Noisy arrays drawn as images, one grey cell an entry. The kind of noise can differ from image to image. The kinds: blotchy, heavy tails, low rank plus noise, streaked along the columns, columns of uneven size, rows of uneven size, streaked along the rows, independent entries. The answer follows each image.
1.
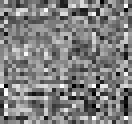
low rank plus noise
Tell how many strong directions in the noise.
two
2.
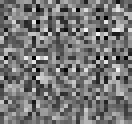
low rank plus noise
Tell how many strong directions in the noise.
two
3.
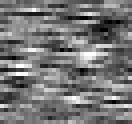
streaked along the rows
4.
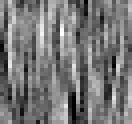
streaked along the columns
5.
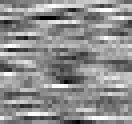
streaked along the rows
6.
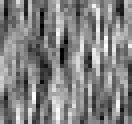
streaked along the columns
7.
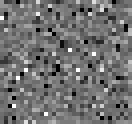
heavy tails
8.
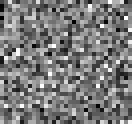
independent entries
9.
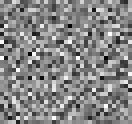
low rank plus noise
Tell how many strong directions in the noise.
five to eight
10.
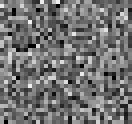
independent entries
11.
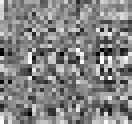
low rank plus noise
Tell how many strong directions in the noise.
two
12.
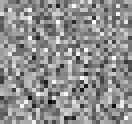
independent entries
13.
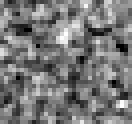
blotchy
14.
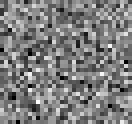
independent entries
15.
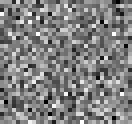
independent entries
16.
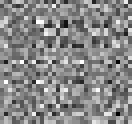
low rank plus noise
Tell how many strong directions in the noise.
two
